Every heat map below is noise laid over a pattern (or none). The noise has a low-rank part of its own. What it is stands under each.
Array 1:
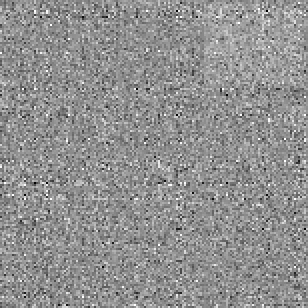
one block
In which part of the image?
top right
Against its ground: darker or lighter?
lighter
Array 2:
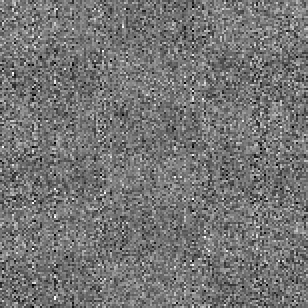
a checkerboard
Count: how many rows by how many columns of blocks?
6 by 3
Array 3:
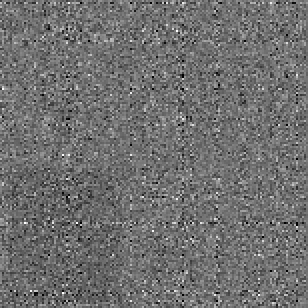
one block
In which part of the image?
bottom left
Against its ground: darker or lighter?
darker
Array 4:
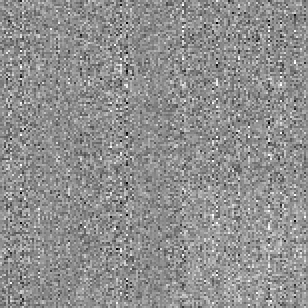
one block
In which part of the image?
bottom right
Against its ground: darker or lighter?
lighter
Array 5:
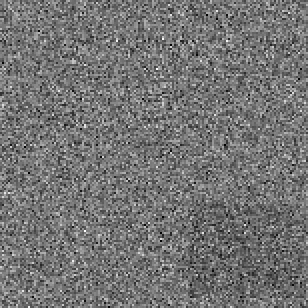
one block
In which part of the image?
bottom right
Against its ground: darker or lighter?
darker
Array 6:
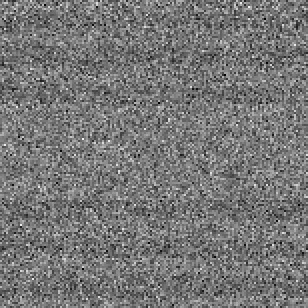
bands of rows
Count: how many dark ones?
6
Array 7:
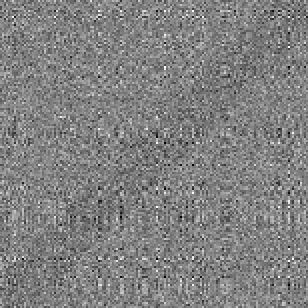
a diagonal band
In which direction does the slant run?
bottom left to top right
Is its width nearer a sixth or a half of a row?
a sixth
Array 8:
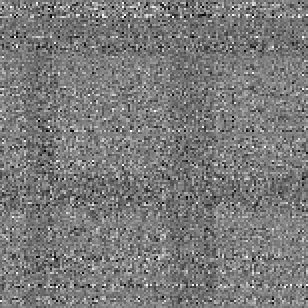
bands of rows crossing bands of columns
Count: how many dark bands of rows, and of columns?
2 and 2
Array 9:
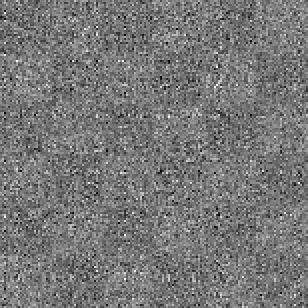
a checkerboard
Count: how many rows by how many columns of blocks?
6 by 6
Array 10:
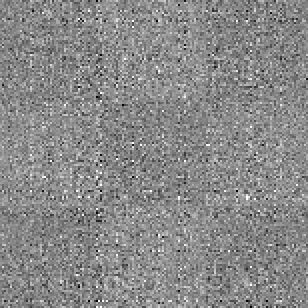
a checkerboard
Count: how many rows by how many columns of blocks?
3 by 3
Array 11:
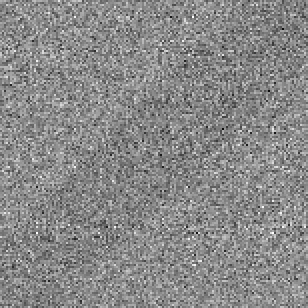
a diagonal band
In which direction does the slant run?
bottom left to top right
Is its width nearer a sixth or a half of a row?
a half
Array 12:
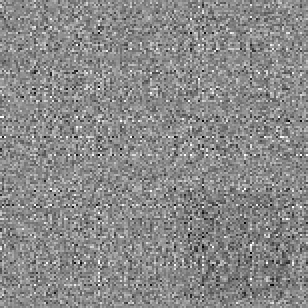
one block
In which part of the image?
bottom right
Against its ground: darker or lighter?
darker
